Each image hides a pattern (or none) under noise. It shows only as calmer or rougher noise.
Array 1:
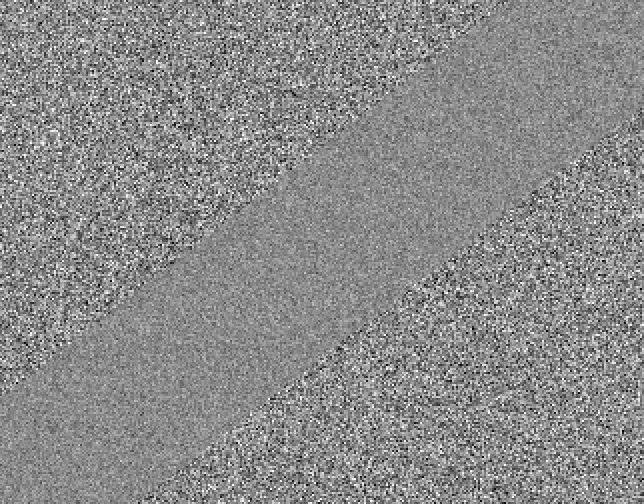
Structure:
a diagonal band
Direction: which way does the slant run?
bottom left to top right
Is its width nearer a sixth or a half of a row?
a half
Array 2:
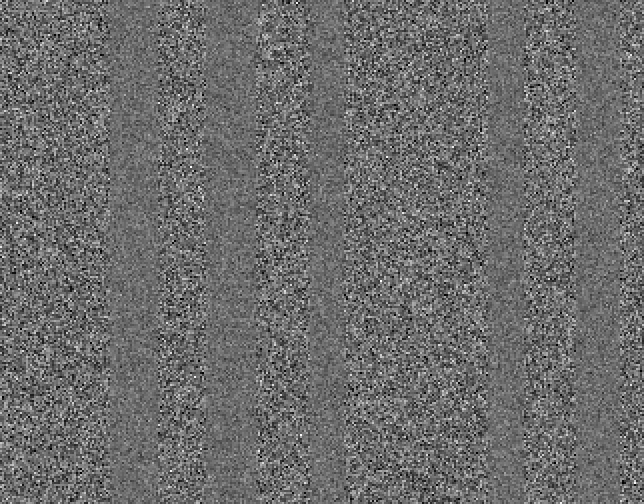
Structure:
bands of columns
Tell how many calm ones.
5
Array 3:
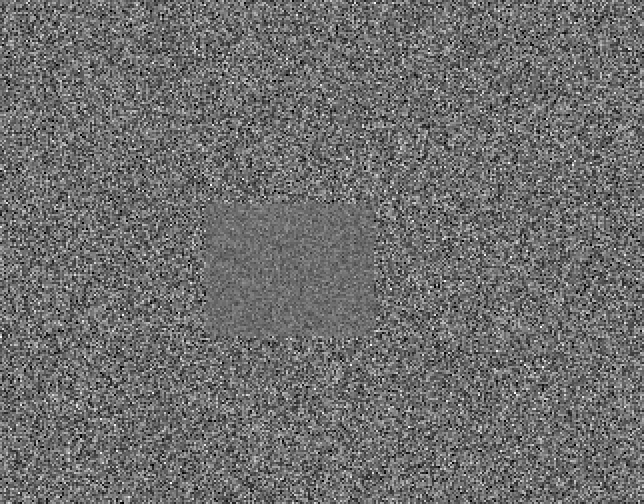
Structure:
one block
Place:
centre
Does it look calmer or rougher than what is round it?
calmer
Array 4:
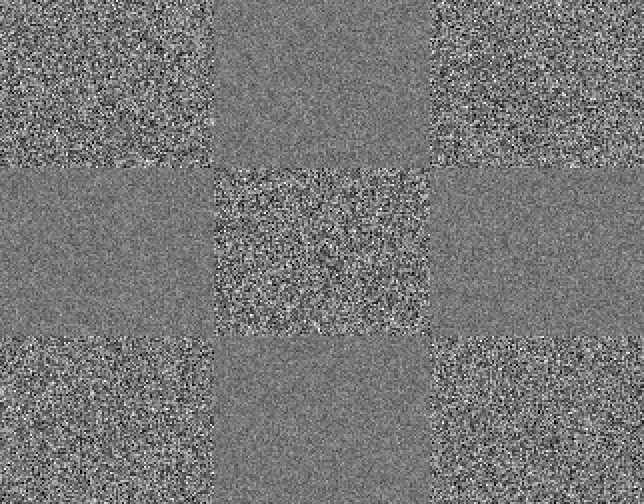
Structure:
a checkerboard
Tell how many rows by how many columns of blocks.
3 by 3
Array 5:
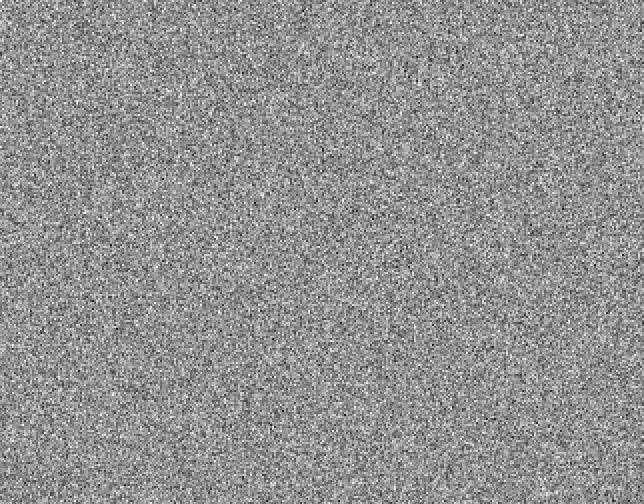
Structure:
only noise
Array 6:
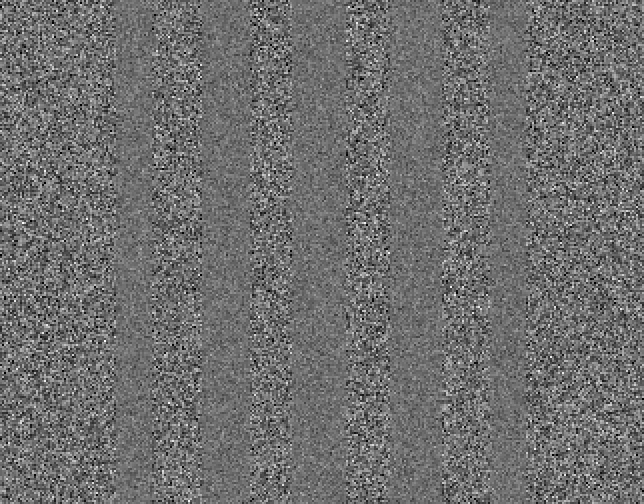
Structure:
bands of columns
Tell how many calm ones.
5
